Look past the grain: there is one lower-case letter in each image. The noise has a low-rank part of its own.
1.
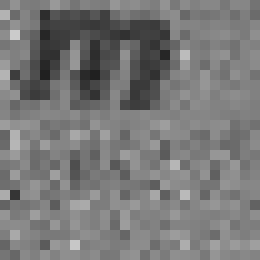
dark m
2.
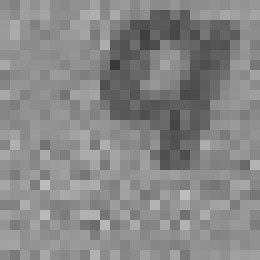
dark q
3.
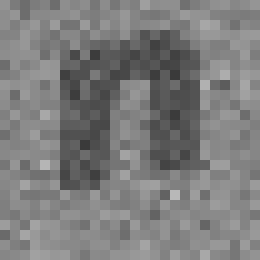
dark n
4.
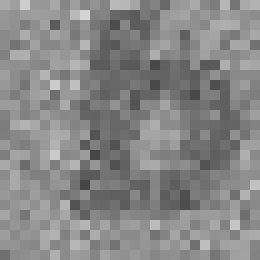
dark b
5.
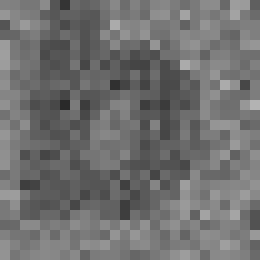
dark b
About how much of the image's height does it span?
nearly all
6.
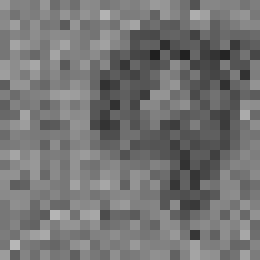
dark q
